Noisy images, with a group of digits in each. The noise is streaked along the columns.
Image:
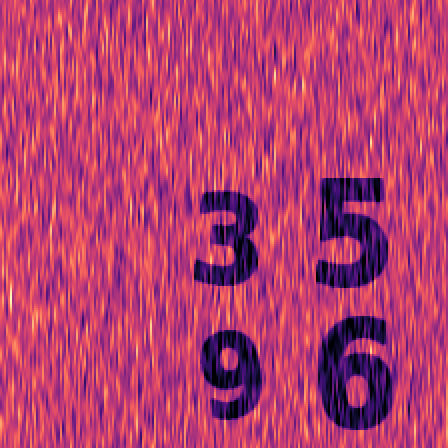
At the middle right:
5
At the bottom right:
6
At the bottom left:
nothing
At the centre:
3
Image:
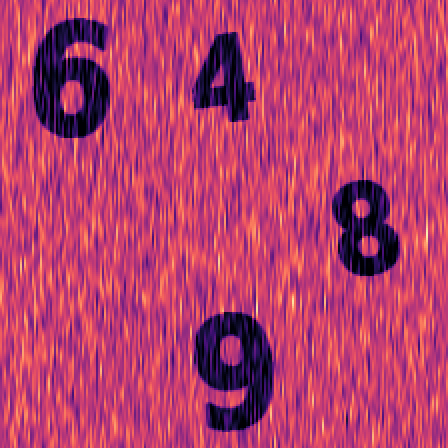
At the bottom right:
nothing
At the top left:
6
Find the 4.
top middle
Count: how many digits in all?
4
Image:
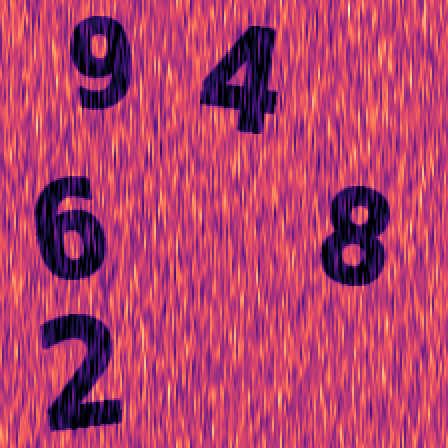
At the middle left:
6
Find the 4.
top middle
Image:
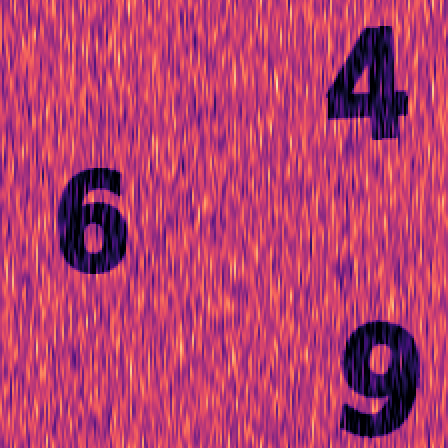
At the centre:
nothing
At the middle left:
6
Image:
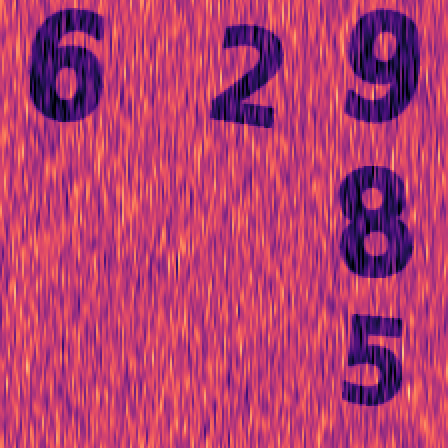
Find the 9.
top right
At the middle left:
nothing
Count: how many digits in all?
5
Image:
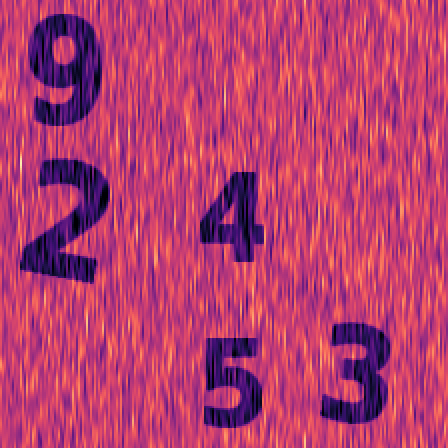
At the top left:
9
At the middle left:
2
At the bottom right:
3
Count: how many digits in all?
5
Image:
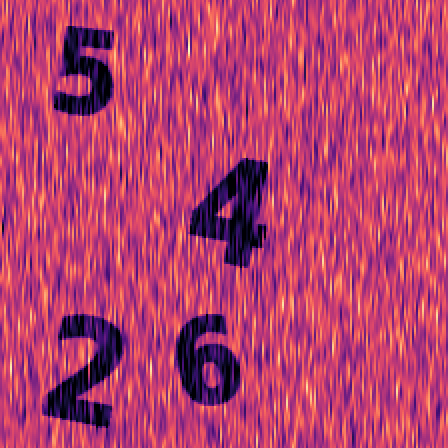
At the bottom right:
nothing
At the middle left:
nothing
